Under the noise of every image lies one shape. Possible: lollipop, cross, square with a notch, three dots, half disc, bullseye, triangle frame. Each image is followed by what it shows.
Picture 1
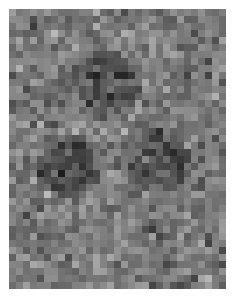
three dots
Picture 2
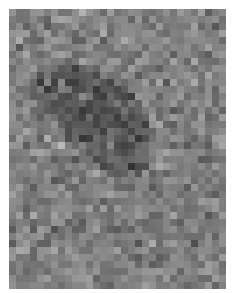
half disc
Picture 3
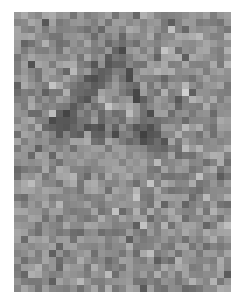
triangle frame
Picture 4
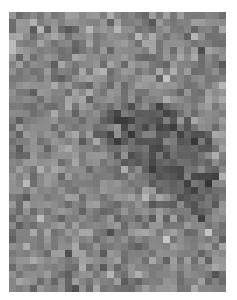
half disc
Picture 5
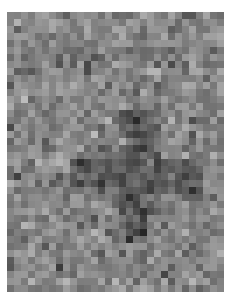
cross
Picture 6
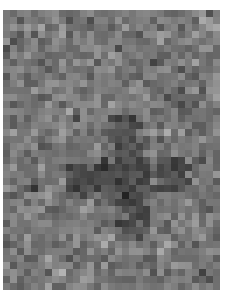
cross
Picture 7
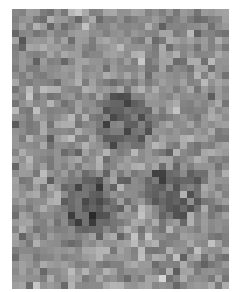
three dots
